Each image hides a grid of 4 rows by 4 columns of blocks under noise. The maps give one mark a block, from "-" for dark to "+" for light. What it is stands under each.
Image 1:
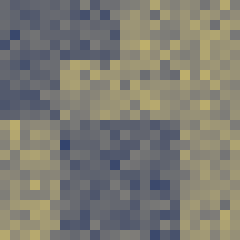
- - + +
- + + +
+ - - +
+ - - +
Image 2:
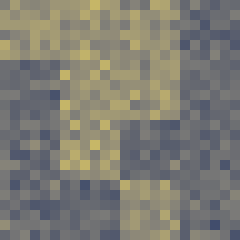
+ + + -
- + + -
- + - -
- - + -
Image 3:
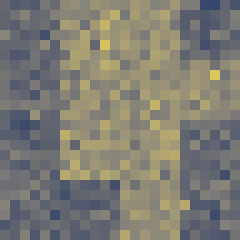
- + + -
- + + +
- + + -
- - + -
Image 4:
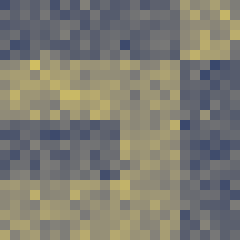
- - - +
+ + + -
- - + -
+ + + -
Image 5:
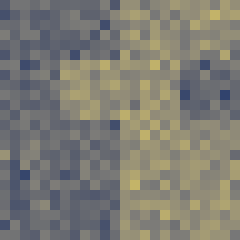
- - + +
- + + -
- - + +
- - + +
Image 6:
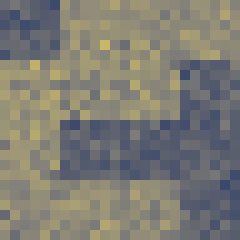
- + + +
+ + + -
+ - - -
+ + + -
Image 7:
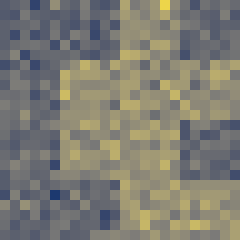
- - + -
- + + +
- + + -
- - + +
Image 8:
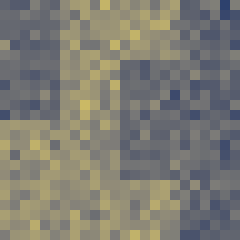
- + + -
- + - -
+ + - -
+ + + -
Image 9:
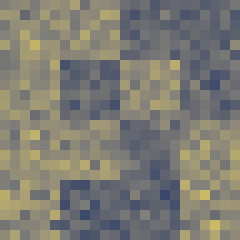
+ + - -
+ - + -
+ + - +
+ - - +
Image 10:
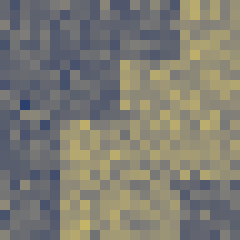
- - - +
- - + +
- + + +
- + + -
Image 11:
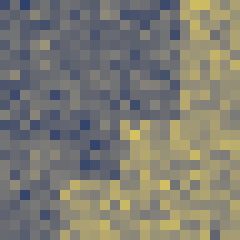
- - - +
- - - +
- - + +
- + + +
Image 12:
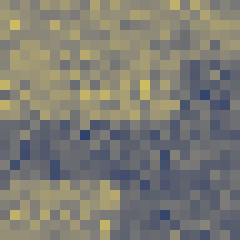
+ + + +
+ + + -
- - - -
+ + - -
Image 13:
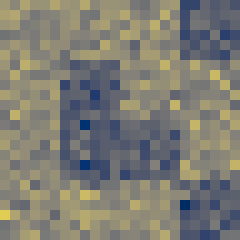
+ + + -
+ - + +
+ - - +
+ + + -
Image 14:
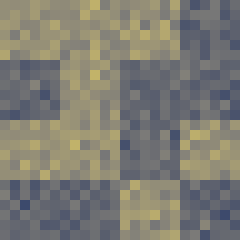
+ + + -
- + - -
+ + - +
- - + -
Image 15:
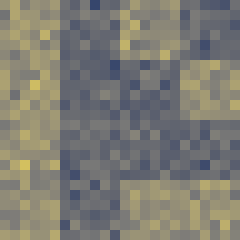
+ - + -
+ - - +
+ - - -
+ - + +
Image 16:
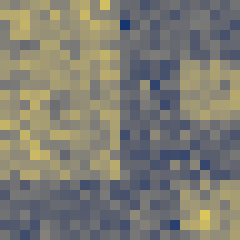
+ + - -
+ + - +
+ + - -
- - - +
